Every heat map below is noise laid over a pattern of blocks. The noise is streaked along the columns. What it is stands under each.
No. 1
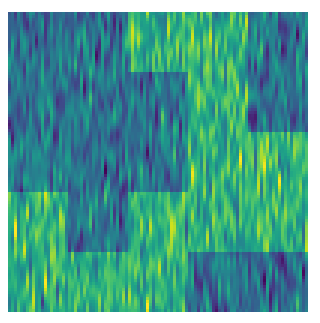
no symmetry
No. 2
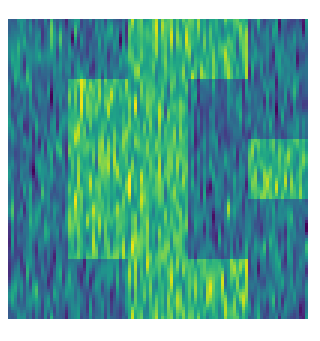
top and bottom mirror each other
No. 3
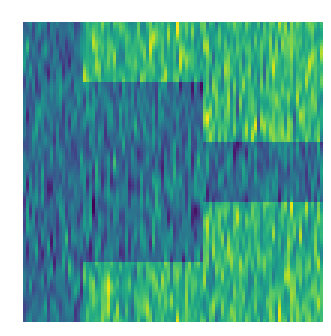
top and bottom mirror each other
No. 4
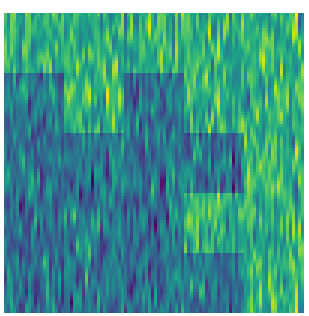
mirrored about the diagonal from the bottom left
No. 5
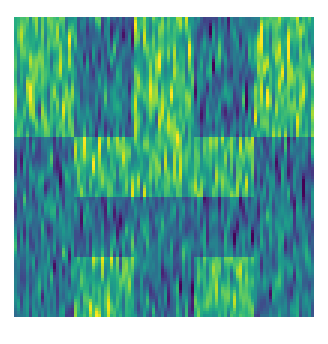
left and right mirror each other
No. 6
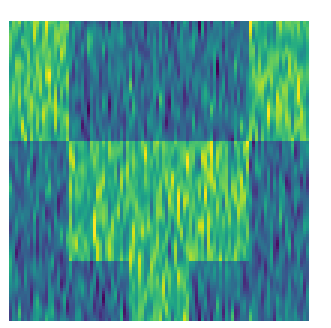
left and right mirror each other
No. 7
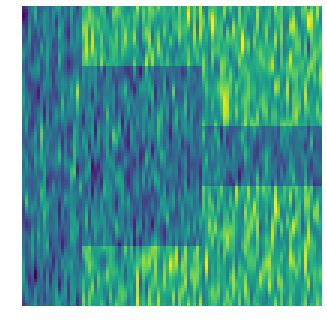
top and bottom mirror each other
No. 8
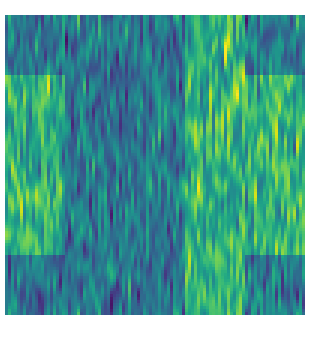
top and bottom mirror each other
